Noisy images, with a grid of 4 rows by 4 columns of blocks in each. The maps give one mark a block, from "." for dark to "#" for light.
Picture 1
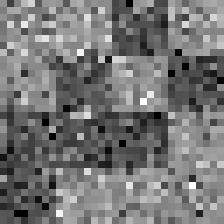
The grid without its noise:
# # . #
# . # .
. . . #
. # # #
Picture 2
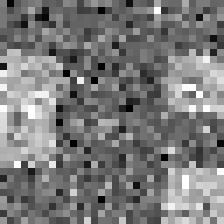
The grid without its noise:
. . . .
# . . #
# . . .
. . . #
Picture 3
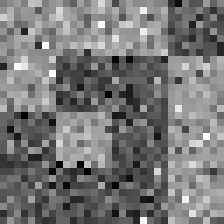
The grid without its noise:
# # # .
# . . #
. # . #
. . . #
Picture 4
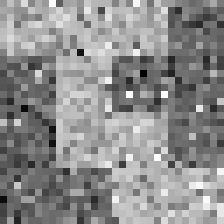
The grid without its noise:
# # # .
. # . .
. # # .
. . # #
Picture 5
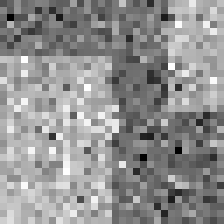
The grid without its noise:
. . . #
# # . #
# # . .
# # . .
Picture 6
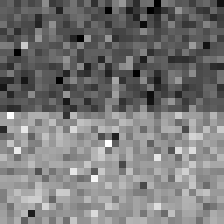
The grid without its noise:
. . . .
. . . .
# # # #
# # # #
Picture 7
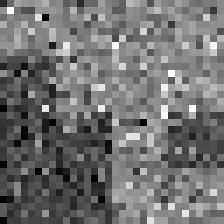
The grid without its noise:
# # # #
. # # #
. . # .
. . # #
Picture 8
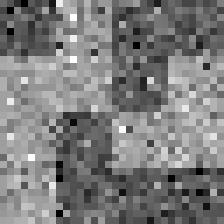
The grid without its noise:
. # . .
# # . #
# . # #
# . . .
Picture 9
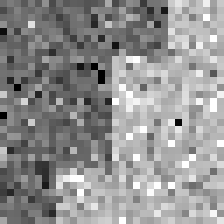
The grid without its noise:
. . . #
. . # #
. . # #
. # # #
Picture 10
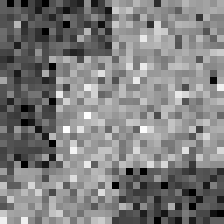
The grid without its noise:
. . # #
. # # #
. # # #
# # . .
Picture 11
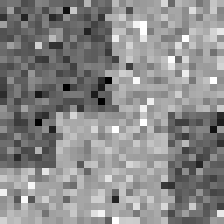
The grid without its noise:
. . # #
. . # #
. # # .
# # # .
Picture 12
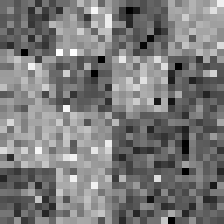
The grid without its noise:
. # . #
# . # .
# # . .
. # . .
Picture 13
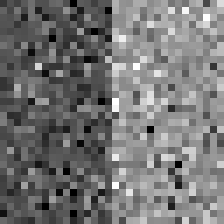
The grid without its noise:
. . # #
. . # #
. . # #
. . # #
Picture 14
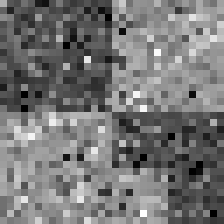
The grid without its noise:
. . # #
. . # #
# # . .
# # # .
